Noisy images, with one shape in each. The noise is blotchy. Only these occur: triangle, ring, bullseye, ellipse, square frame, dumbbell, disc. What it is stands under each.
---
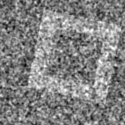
square frame
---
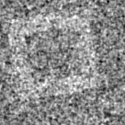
square frame
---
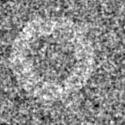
ring
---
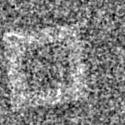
square frame
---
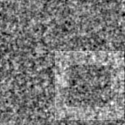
square frame
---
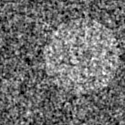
disc
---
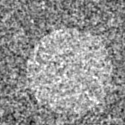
disc
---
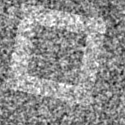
square frame
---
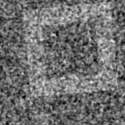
square frame
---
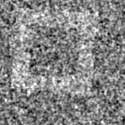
square frame
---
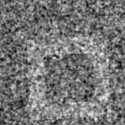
square frame
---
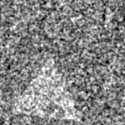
triangle
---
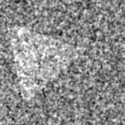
triangle
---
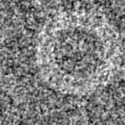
ring
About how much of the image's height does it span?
two thirds
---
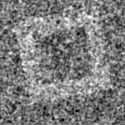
square frame
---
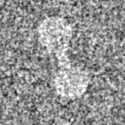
dumbbell
